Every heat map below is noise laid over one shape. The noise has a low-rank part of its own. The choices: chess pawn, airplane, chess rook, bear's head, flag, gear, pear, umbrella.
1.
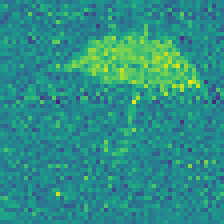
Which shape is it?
umbrella
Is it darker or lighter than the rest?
lighter
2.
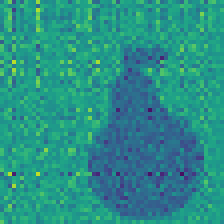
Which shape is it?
pear
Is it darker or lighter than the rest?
darker
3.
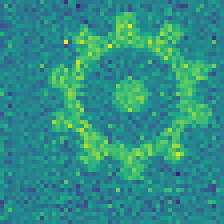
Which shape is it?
gear
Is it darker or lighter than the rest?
lighter
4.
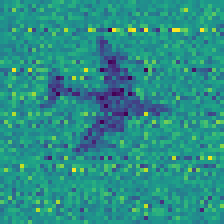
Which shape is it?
airplane
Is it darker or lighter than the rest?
darker
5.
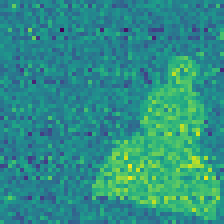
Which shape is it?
chess pawn
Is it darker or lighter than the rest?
lighter
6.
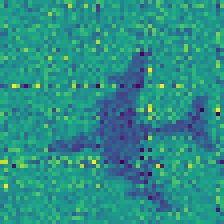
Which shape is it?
airplane
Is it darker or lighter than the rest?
darker
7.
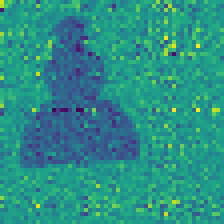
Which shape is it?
chess pawn
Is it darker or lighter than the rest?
darker
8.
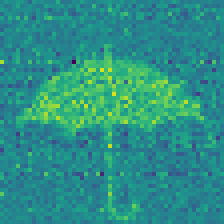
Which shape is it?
umbrella
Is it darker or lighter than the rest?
lighter
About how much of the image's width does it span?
nearly all
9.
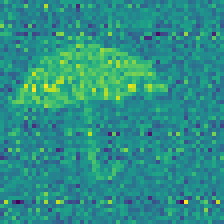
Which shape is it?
umbrella
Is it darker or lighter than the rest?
lighter
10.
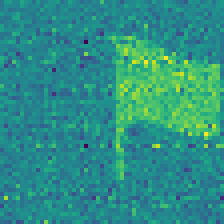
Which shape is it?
flag
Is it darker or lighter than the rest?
lighter
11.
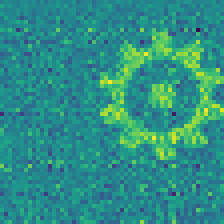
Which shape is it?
gear
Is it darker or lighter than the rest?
lighter
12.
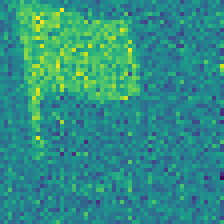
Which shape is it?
flag
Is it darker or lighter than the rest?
lighter
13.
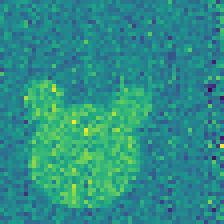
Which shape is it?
bear's head
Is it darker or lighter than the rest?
lighter
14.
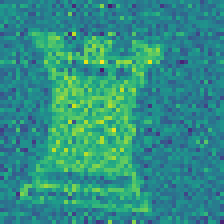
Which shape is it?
chess rook
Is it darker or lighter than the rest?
lighter
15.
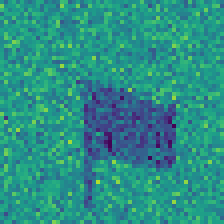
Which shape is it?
flag
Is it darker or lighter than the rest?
darker
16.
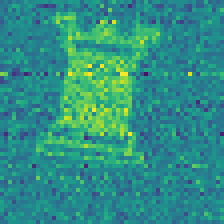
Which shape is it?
chess rook
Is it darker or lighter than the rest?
lighter
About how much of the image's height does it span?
two thirds
